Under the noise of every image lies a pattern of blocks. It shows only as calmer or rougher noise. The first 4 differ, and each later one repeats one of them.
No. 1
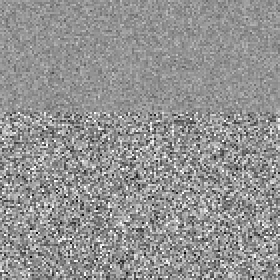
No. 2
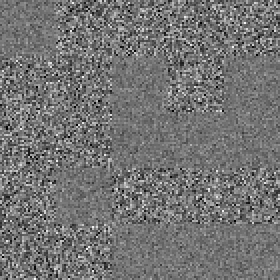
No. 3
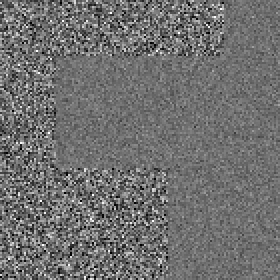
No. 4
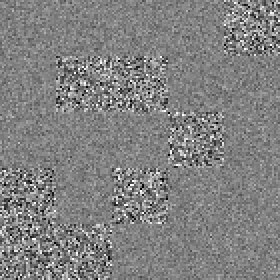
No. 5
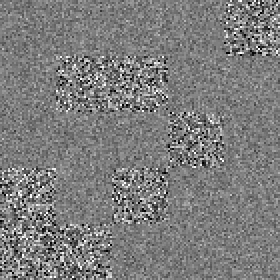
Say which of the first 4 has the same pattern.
4
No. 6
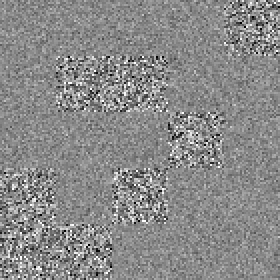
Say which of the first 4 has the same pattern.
4
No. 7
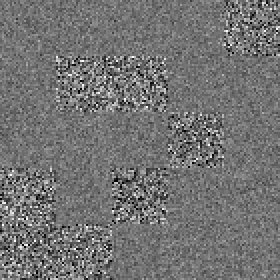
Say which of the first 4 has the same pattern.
4
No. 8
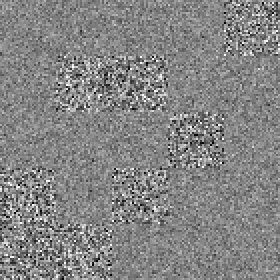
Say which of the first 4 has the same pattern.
4
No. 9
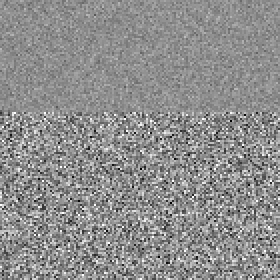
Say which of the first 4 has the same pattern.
1
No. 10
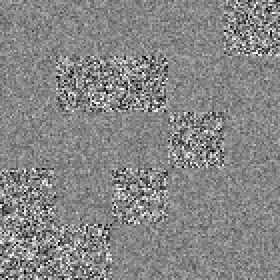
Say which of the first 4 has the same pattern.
4
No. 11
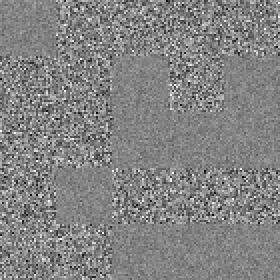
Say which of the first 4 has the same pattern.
2
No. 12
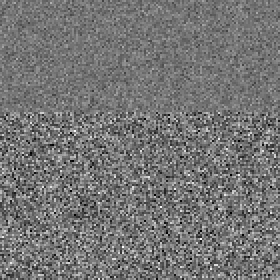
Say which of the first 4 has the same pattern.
1
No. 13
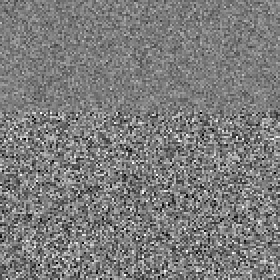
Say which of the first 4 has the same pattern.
1
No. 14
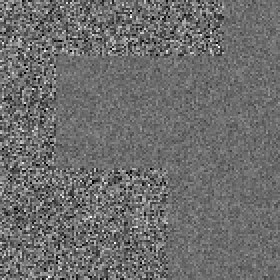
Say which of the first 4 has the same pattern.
3
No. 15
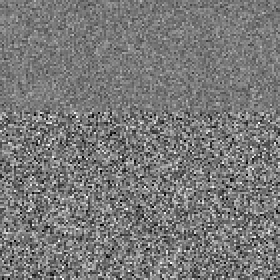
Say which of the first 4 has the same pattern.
1
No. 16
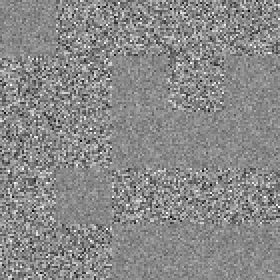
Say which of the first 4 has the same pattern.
2
